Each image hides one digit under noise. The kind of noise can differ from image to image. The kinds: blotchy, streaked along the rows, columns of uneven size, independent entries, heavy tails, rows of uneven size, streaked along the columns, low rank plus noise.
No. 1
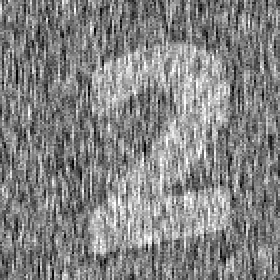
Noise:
streaked along the columns
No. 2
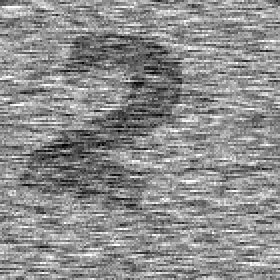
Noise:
streaked along the rows
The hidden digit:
2
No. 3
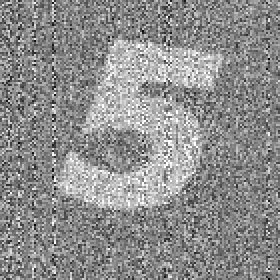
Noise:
columns of uneven size
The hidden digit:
5
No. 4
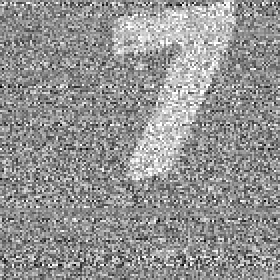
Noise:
rows of uneven size
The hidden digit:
7
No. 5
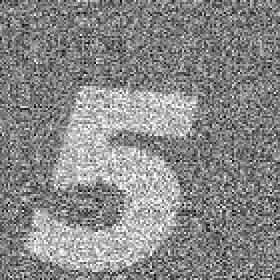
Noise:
low rank plus noise
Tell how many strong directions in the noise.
five to eight
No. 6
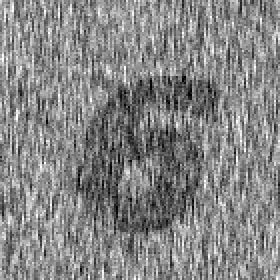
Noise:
streaked along the columns
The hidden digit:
6
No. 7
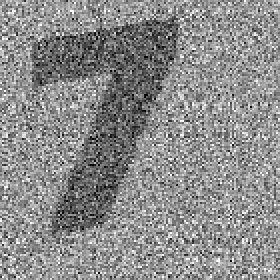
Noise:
low rank plus noise
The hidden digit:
7
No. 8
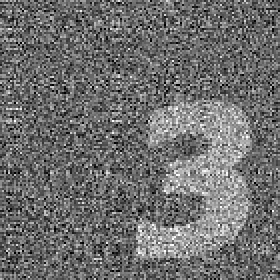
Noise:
low rank plus noise
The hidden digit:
3
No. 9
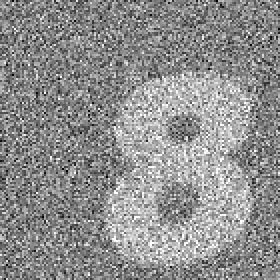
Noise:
low rank plus noise
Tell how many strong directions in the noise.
three or four
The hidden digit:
8
